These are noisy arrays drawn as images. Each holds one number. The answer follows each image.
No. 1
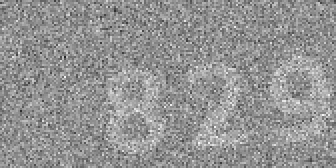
829
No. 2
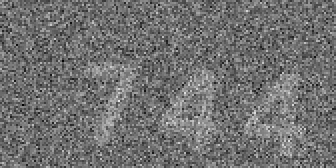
744
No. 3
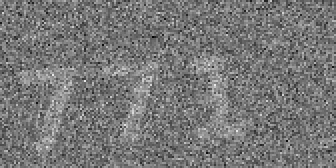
771
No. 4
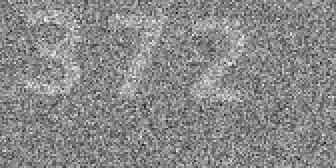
372
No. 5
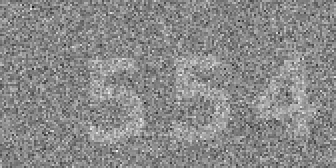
554
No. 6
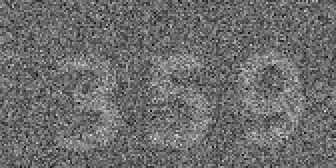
359
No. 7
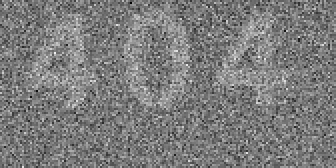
404
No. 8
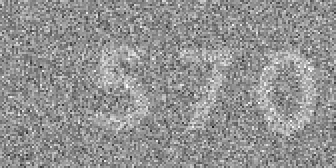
570
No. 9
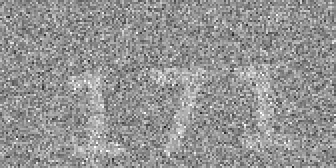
171
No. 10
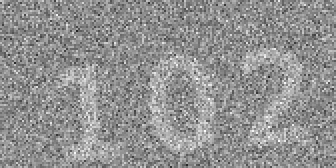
102
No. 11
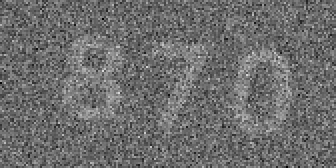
870
